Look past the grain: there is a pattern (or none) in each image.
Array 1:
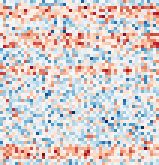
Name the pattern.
bands of rows
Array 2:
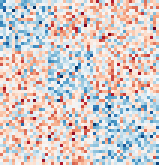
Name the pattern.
blocks along the diagonal
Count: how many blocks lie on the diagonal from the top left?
3
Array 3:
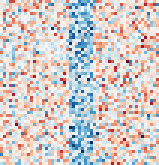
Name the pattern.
one band of columns
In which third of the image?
middle
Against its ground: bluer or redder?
bluer
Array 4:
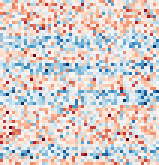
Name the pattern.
bands of rows
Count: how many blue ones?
4
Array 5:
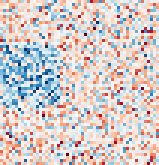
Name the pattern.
one block
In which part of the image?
middle left
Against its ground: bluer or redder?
bluer
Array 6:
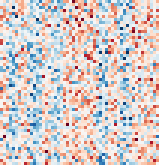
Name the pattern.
bands of columns
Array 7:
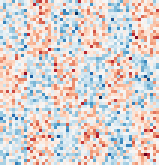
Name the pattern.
a checkerboard
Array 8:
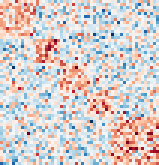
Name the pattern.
blocks along the diagonal
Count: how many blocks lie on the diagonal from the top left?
5
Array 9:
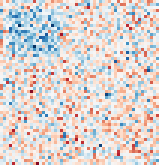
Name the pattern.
one block
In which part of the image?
top left
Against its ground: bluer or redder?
bluer
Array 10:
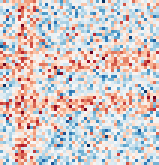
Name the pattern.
bands of rows crossing bands of columns
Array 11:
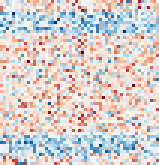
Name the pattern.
bands of rows
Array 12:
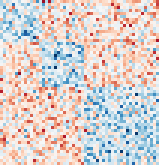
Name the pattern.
blocks along the diagonal
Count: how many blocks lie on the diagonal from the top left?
3
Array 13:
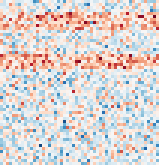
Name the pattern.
bands of rows
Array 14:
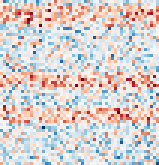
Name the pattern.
bands of rows
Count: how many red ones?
3
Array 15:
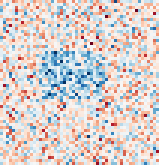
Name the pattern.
one block
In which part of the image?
centre
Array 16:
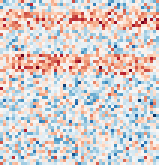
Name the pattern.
bands of rows
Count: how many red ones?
2
